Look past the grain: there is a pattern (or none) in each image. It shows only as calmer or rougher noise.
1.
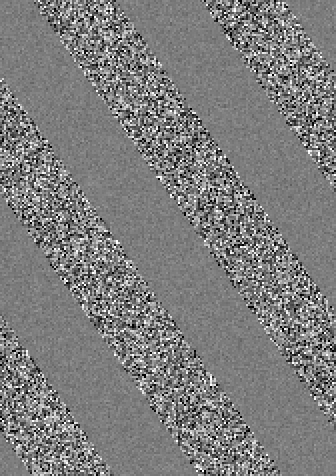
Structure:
diagonal stripes
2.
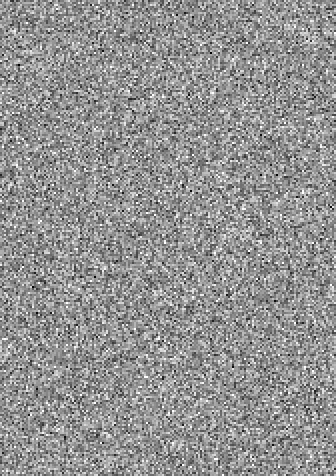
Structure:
only noise
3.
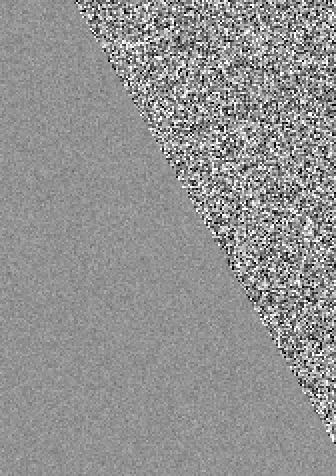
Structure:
a sharp edge
